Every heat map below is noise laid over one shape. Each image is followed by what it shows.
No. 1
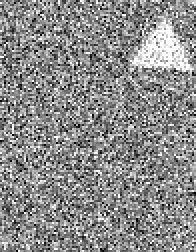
triangle
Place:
top right
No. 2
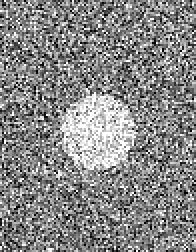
disc
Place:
centre
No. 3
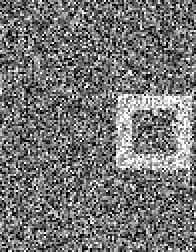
square frame
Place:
middle right
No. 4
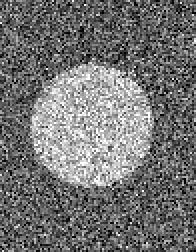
disc
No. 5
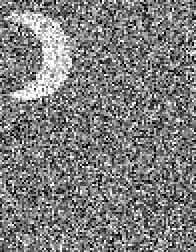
crescent
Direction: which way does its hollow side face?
left
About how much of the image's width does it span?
a third
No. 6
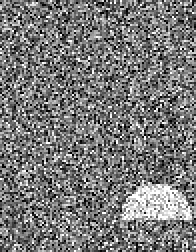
half disc
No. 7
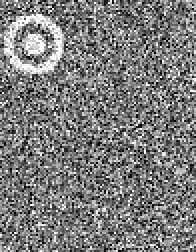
bullseye
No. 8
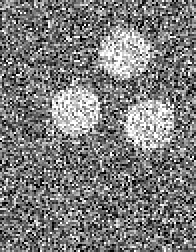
three dots
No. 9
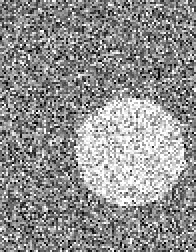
disc
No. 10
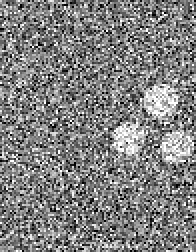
three dots
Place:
middle right
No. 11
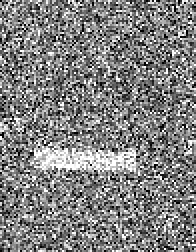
bar
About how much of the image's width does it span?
half
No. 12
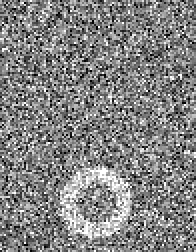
ring
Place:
bottom middle
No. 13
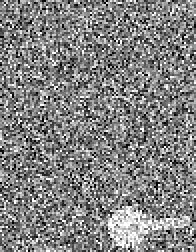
lollipop
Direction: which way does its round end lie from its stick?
left
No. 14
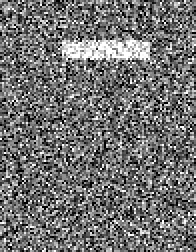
bar
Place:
top middle
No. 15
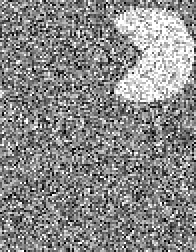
disc with a wedge cut out
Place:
top right
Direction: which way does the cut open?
left
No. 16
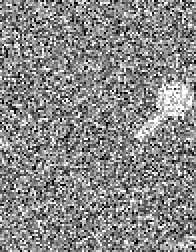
lollipop
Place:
middle right
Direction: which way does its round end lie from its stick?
up and right
